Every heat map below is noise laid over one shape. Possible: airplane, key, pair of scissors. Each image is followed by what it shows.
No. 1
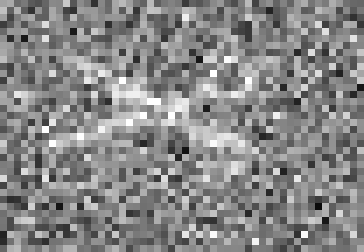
light pair of scissors
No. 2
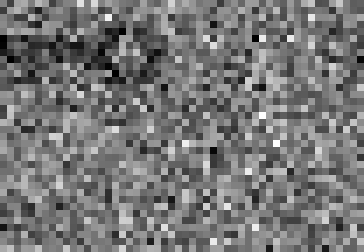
dark key, top left
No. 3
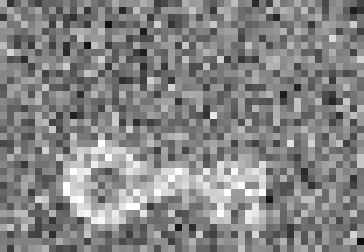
light key
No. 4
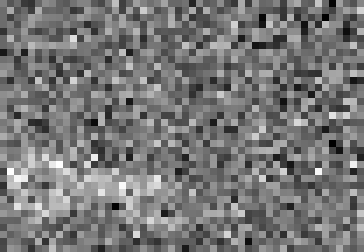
light key, bottom left
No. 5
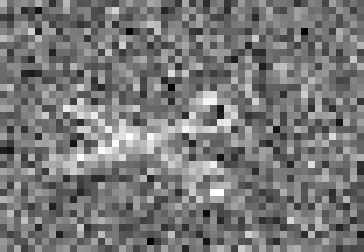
light pair of scissors
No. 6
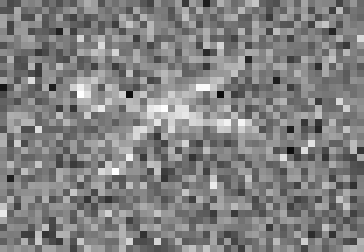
light pair of scissors
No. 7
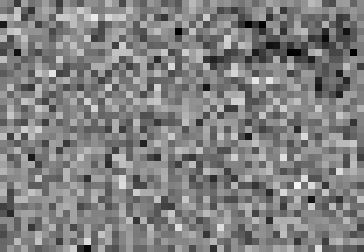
dark pair of scissors, top right
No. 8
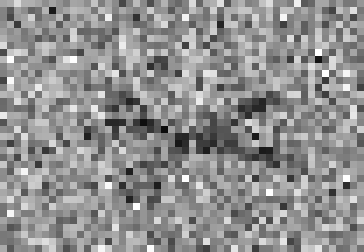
dark pair of scissors
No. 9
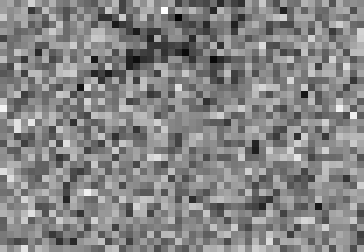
dark pair of scissors, top middle
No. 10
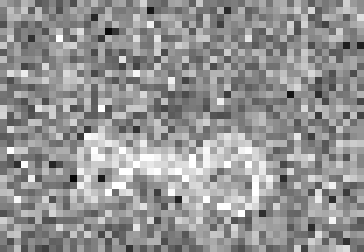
light key
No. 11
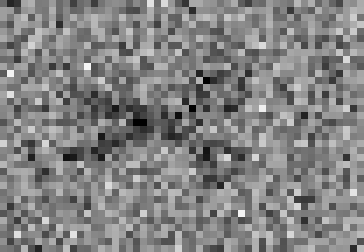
dark pair of scissors
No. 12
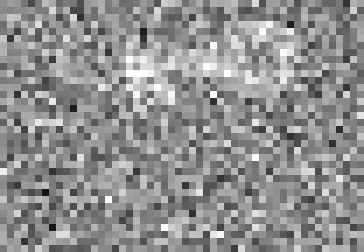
light key
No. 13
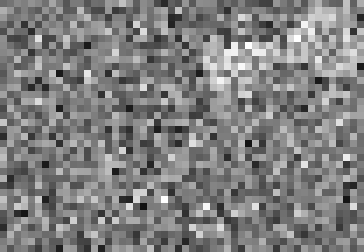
light key, top right
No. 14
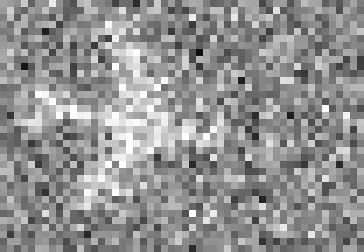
light airplane
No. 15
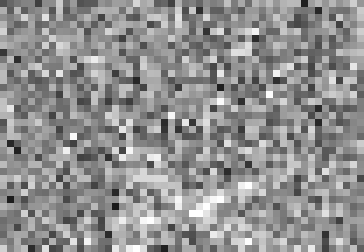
light pair of scissors
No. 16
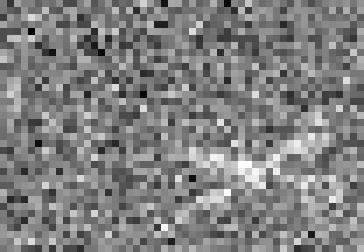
light pair of scissors
